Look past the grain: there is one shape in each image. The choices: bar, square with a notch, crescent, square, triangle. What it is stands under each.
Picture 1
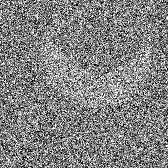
light crescent
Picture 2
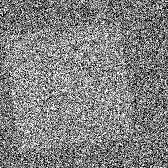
light square
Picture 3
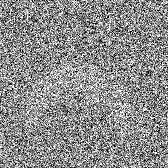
light crescent
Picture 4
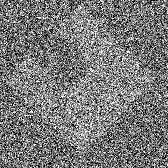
light square with a notch
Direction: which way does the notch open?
up and left
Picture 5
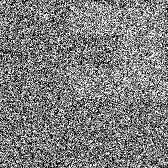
light square with a notch
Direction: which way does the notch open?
left
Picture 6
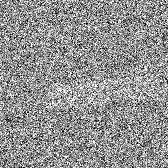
light bar
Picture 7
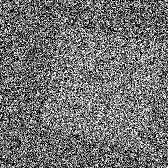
light square
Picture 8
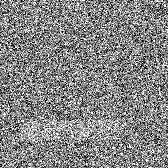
light bar
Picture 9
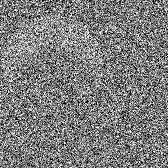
light crescent
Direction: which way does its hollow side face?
down
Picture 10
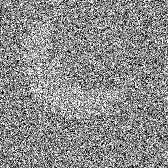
light crescent
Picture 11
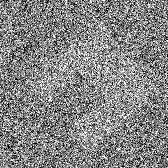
light square with a notch
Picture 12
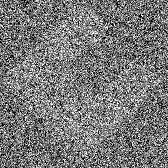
light square with a notch
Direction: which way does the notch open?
up and right
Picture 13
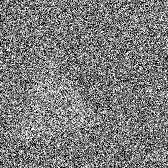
light triangle
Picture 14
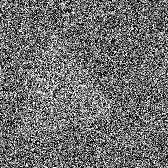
light triangle
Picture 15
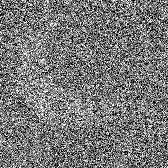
light crescent
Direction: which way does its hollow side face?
up and right
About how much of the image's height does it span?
two thirds
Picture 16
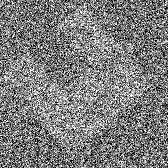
light square with a notch
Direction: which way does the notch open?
up and left
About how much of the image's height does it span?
nearly all
